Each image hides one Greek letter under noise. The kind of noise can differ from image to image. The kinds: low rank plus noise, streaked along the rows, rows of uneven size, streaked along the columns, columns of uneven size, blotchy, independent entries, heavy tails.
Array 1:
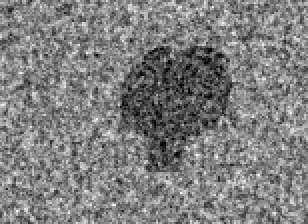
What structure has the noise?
blotchy
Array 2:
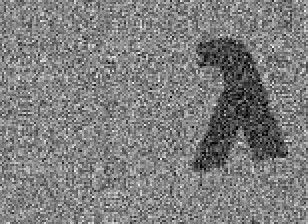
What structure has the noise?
low rank plus noise
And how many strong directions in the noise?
five to eight
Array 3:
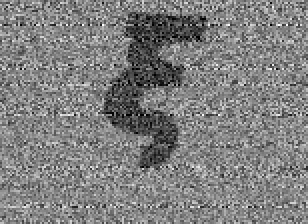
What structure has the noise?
rows of uneven size
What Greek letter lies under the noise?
xi
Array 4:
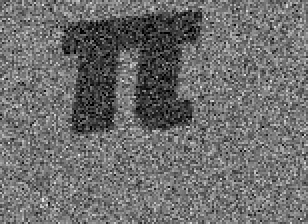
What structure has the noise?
independent entries
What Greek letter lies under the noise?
pi
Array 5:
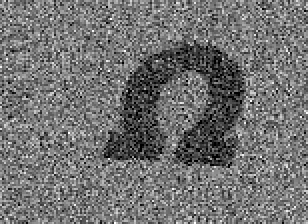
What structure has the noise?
low rank plus noise
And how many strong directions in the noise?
five to eight
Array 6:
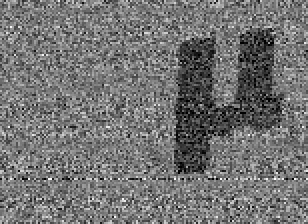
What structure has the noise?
rows of uneven size
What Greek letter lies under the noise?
mu
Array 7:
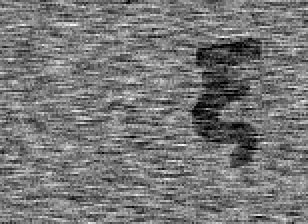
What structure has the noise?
streaked along the rows
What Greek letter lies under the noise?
xi
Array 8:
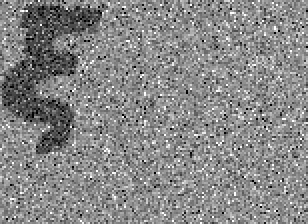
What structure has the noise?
heavy tails
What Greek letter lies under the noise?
xi
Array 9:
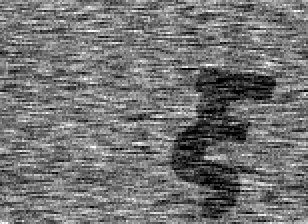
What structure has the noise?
streaked along the rows
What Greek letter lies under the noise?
xi
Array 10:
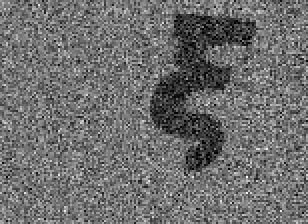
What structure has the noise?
low rank plus noise
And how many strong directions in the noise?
five to eight
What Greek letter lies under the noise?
xi
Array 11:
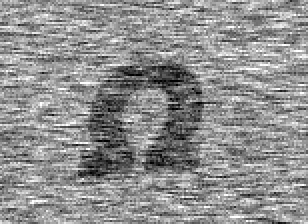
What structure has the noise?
streaked along the rows
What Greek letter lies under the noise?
omega
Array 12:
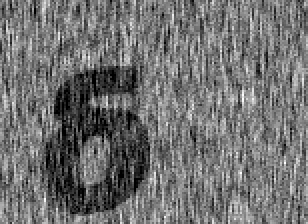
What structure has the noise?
streaked along the columns
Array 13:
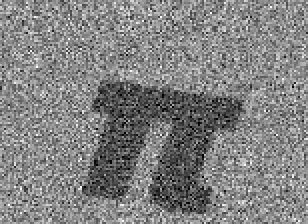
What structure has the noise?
low rank plus noise
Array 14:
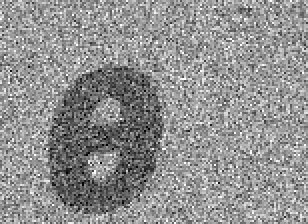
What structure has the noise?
independent entries
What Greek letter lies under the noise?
theta
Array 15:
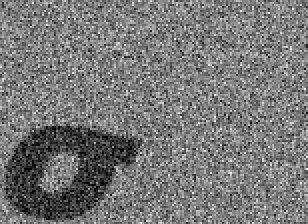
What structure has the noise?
independent entries
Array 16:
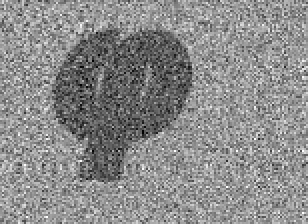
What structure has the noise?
low rank plus noise
